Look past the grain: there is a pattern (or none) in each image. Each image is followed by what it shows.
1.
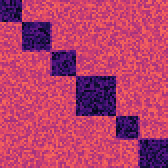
blocks along the diagonal
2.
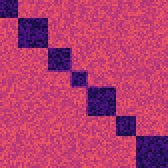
blocks along the diagonal
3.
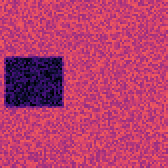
one block
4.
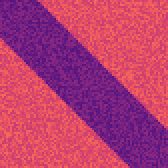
a diagonal band
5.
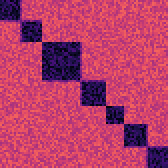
blocks along the diagonal
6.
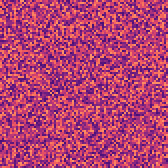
only noise
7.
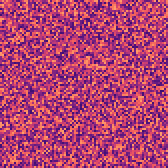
only noise
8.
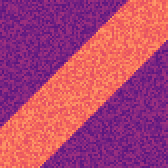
a diagonal band
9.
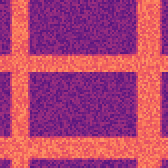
bands of rows crossing bands of columns
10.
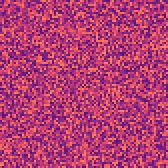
only noise
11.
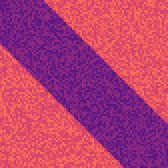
a diagonal band
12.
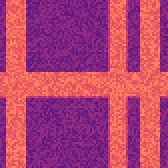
bands of rows crossing bands of columns
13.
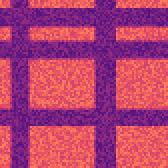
bands of rows crossing bands of columns
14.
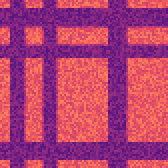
bands of rows crossing bands of columns
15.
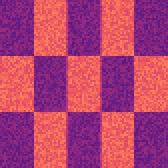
a checkerboard
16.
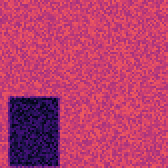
one block
